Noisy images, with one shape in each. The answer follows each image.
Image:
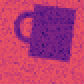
cup
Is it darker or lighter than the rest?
darker
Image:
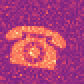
telephone
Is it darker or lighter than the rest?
lighter
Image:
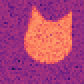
cat's head
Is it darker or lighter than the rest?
lighter
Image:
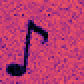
musical note
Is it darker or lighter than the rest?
darker
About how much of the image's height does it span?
two thirds
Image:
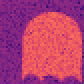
ghost
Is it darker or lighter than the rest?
lighter
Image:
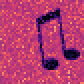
pair of musical notes
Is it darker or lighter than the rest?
darker
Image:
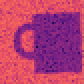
cup
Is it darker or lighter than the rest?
darker
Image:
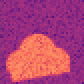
cloud
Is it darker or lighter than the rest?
lighter
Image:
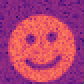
smiling face
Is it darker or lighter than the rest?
lighter
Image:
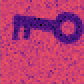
key
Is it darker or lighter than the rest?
darker
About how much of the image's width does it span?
nearly all
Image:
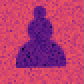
chess pawn
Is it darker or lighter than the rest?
darker
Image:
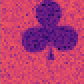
club
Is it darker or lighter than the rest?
darker
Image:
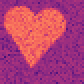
heart
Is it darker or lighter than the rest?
lighter
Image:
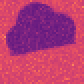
cloud
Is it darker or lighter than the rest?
darker
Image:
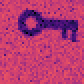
key
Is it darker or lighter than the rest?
darker
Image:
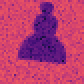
chess pawn
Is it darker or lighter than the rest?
darker
